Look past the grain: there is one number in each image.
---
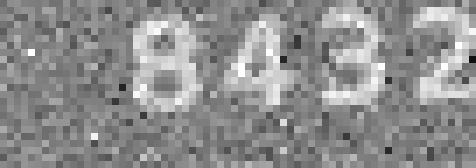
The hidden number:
8432
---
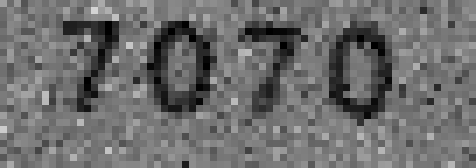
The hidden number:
7070
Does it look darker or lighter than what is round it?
darker
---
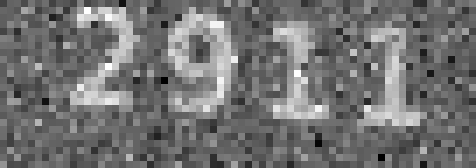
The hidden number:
2911
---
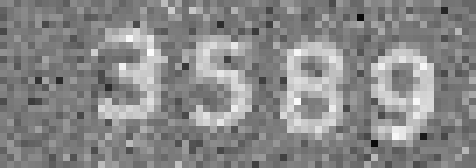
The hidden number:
3589
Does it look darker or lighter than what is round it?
lighter
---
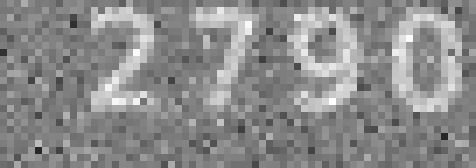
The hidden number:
2790
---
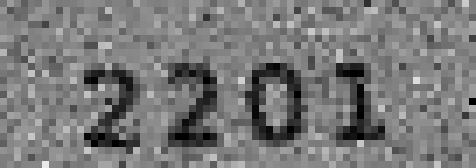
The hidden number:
2201
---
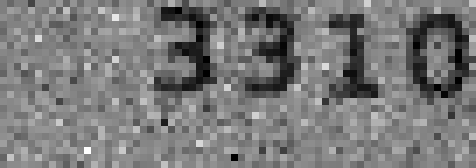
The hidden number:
3310
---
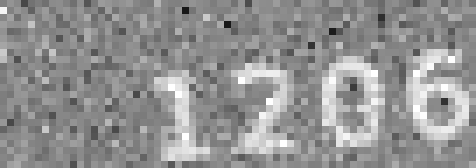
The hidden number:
1206
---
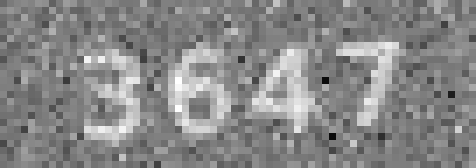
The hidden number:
3647
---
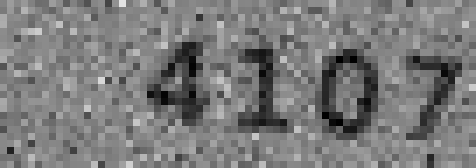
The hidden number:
4107
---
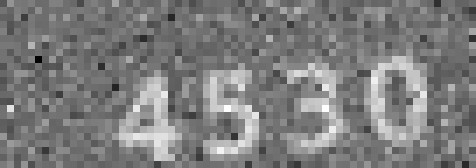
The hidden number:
4530
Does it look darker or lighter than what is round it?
lighter
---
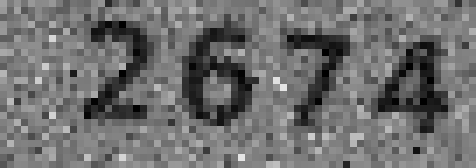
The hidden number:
2674
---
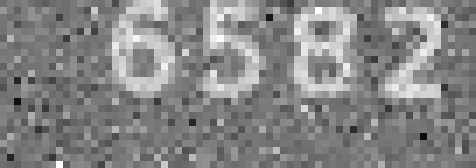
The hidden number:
6582
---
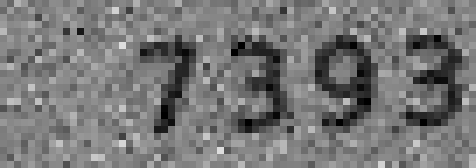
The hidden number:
7393
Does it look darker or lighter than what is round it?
darker
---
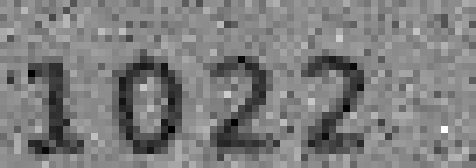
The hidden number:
1022
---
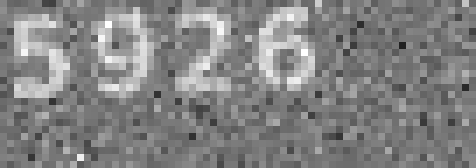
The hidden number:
5926
